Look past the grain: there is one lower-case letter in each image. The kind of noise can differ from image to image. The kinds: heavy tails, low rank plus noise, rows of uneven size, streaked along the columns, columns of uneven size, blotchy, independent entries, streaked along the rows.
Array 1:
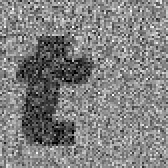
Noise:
low rank plus noise
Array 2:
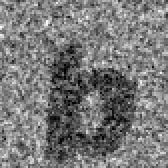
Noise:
blotchy
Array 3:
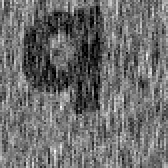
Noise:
streaked along the columns
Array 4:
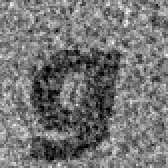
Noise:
blotchy
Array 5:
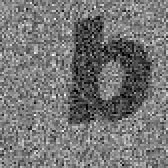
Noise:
low rank plus noise
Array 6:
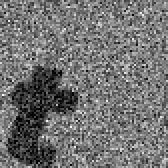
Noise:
independent entries
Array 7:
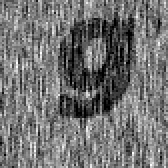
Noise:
streaked along the columns
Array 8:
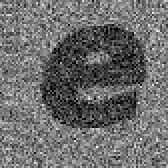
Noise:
low rank plus noise
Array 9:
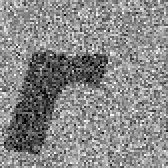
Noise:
independent entries
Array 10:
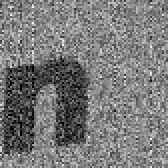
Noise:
columns of uneven size
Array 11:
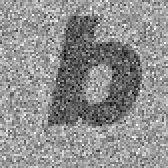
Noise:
independent entries
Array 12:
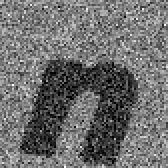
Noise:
independent entries
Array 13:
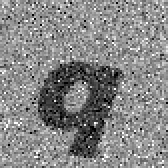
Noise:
heavy tails
